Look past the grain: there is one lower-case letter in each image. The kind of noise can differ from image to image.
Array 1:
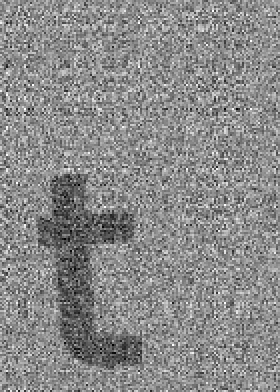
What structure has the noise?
low rank plus noise
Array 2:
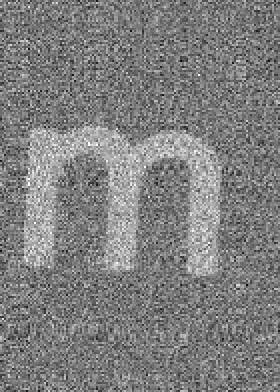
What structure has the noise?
low rank plus noise
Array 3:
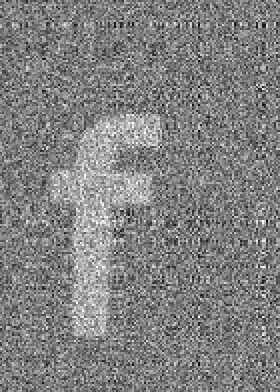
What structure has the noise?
low rank plus noise
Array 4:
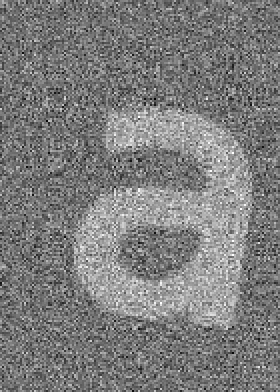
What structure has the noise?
low rank plus noise
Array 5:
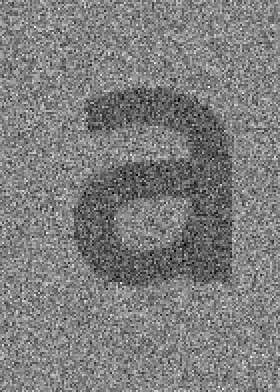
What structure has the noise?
independent entries
